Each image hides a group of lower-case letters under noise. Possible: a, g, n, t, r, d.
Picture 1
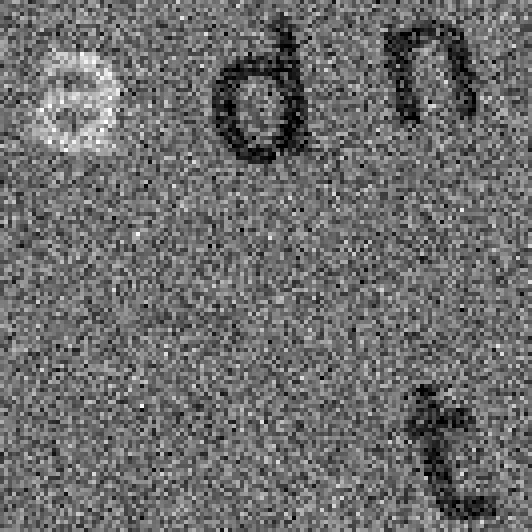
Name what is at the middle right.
nothing
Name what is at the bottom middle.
nothing
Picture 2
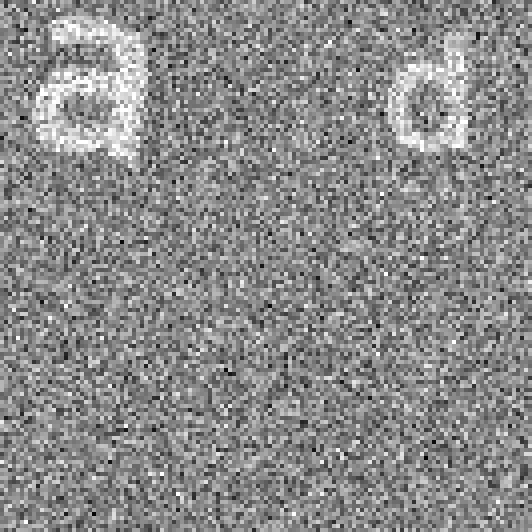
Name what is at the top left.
a
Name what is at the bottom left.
nothing
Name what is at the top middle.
nothing
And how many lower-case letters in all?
2
